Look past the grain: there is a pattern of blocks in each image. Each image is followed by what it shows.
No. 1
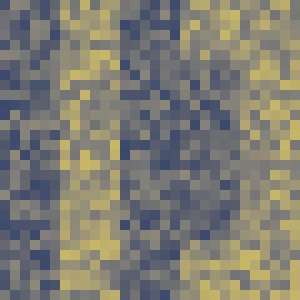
top and bottom mirror each other
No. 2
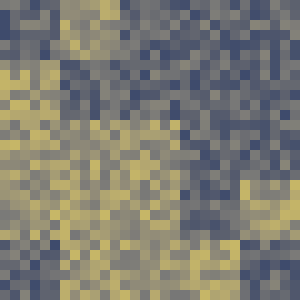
mirrored about the diagonal from the bottom left
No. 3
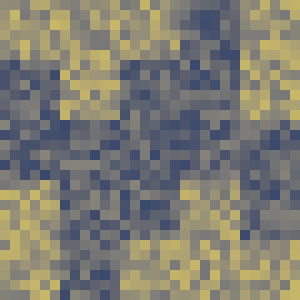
the same after a half turn
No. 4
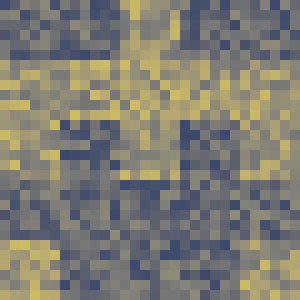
left and right mirror each other
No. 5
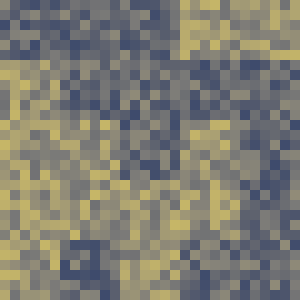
no symmetry
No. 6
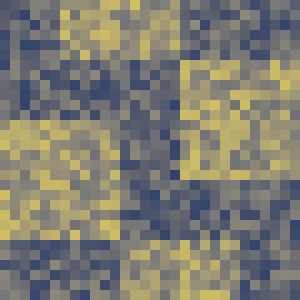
the same after a half turn
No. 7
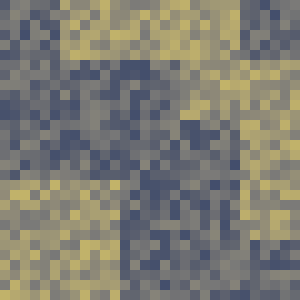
mirrored about the diagonal from the bottom left
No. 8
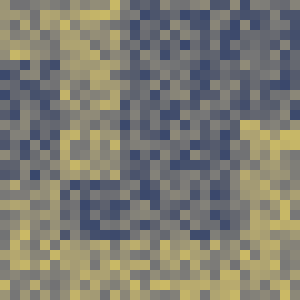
no symmetry
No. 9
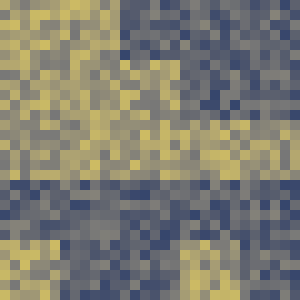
no symmetry
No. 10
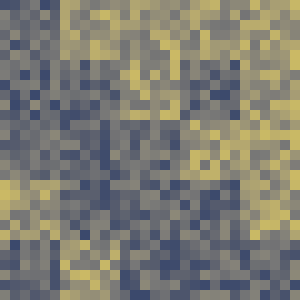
mirrored about the diagonal from the bottom left
